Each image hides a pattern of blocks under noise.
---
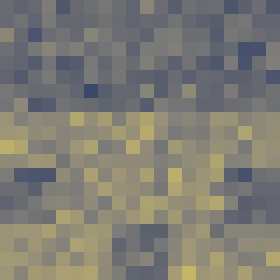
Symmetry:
left and right mirror each other
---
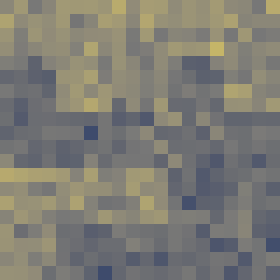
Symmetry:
no symmetry
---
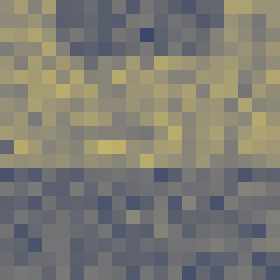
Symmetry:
left and right mirror each other
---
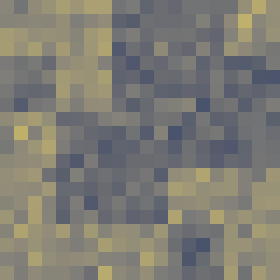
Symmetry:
mirrored about the diagonal from the bottom left
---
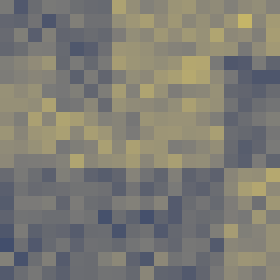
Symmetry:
no symmetry
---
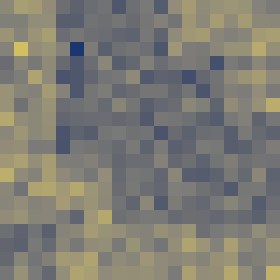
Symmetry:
mirrored about the diagonal from the bottom left
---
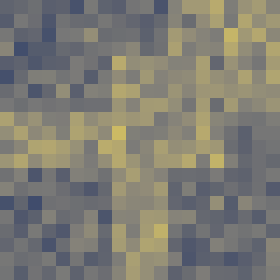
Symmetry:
mirrored about the diagonal from the bottom left
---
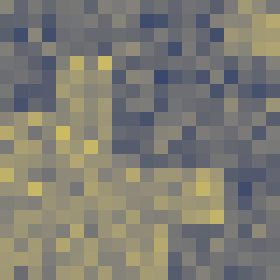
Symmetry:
mirrored about the diagonal from the bottom left
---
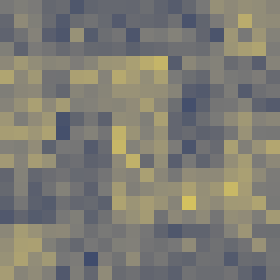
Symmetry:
the same after a half turn
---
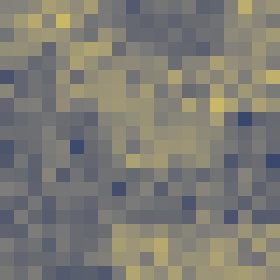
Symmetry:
no symmetry
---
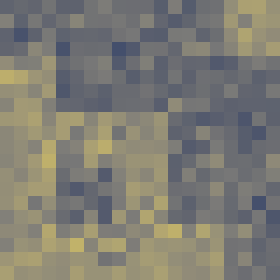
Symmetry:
mirrored about the diagonal from the bottom left
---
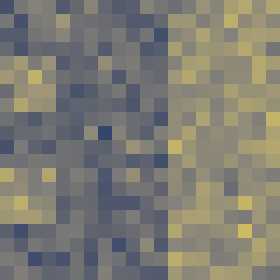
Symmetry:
top and bottom mirror each other
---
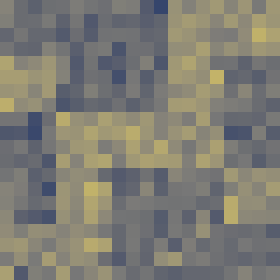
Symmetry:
the same after a half turn
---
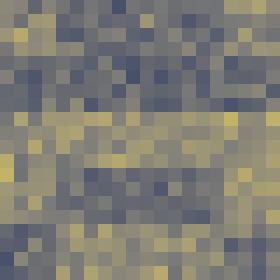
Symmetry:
left and right mirror each other
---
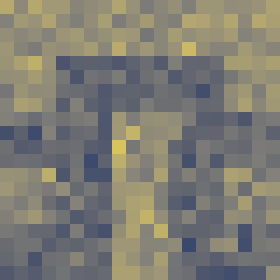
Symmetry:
left and right mirror each other
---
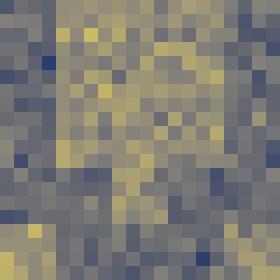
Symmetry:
left and right mirror each other
